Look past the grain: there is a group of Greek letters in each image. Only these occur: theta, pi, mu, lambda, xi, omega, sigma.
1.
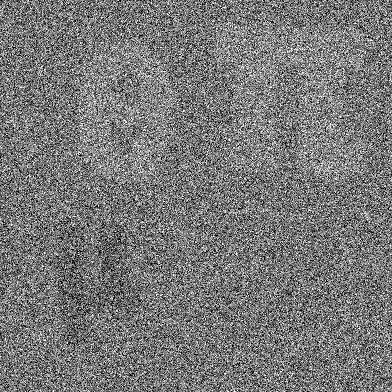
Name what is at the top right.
pi
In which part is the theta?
top left
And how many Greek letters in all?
3
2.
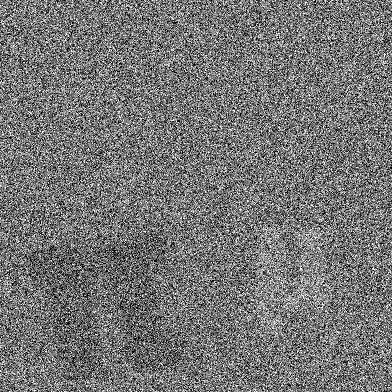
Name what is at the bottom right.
mu
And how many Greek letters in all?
2
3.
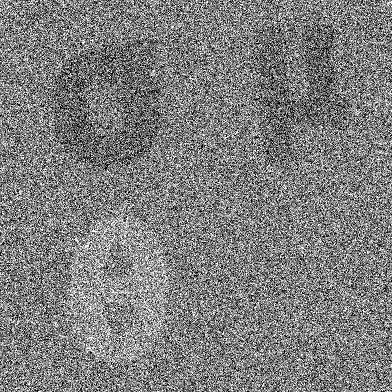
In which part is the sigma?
top left
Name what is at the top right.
mu
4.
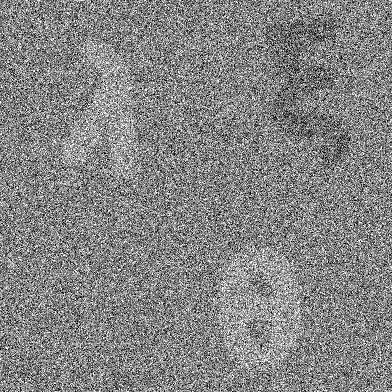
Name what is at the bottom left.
nothing
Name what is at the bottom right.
theta
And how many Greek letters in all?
3
